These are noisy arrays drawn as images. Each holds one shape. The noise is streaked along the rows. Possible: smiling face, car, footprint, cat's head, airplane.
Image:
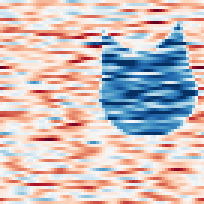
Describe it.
blue cat's head
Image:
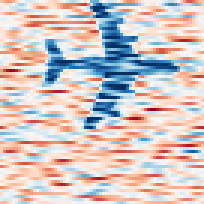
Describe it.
blue airplane
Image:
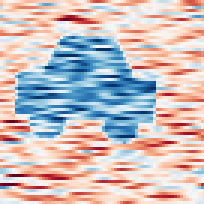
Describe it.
blue car
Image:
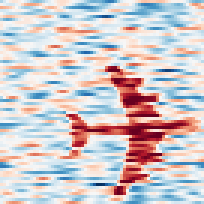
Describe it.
red airplane
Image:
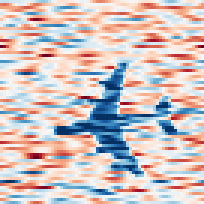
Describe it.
blue airplane
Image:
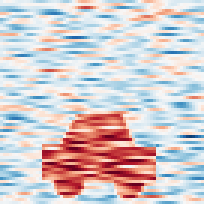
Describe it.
red car
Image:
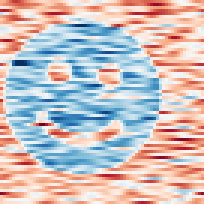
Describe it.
blue smiling face
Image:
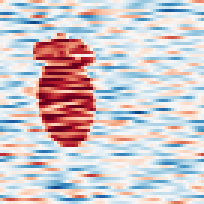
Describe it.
red footprint
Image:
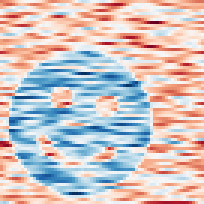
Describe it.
blue smiling face
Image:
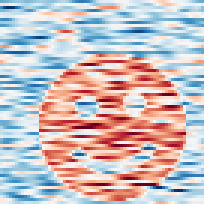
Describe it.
red smiling face
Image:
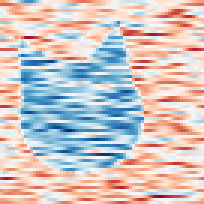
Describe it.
blue cat's head
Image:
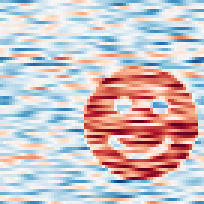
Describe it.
red smiling face
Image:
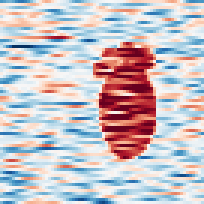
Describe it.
red footprint
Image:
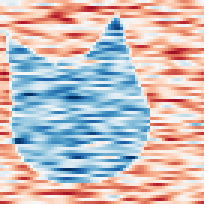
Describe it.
blue cat's head
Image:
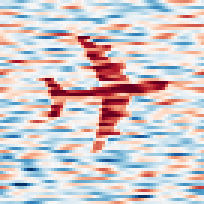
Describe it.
red airplane
